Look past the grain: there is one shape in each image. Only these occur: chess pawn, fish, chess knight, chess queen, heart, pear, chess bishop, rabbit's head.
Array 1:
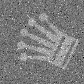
light chess queen
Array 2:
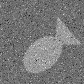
light fish
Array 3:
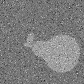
light pear
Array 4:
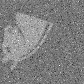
light chess knight
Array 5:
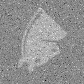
light chess knight
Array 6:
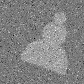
light chess pawn
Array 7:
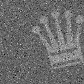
light chess queen
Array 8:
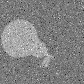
light pear
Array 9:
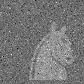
light chess knight
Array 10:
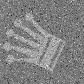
light chess queen
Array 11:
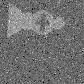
light chess bishop
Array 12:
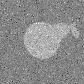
light pear
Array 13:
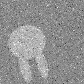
light rabbit's head
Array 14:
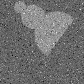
light chess pawn
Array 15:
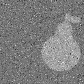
light pear
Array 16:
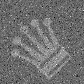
light chess queen
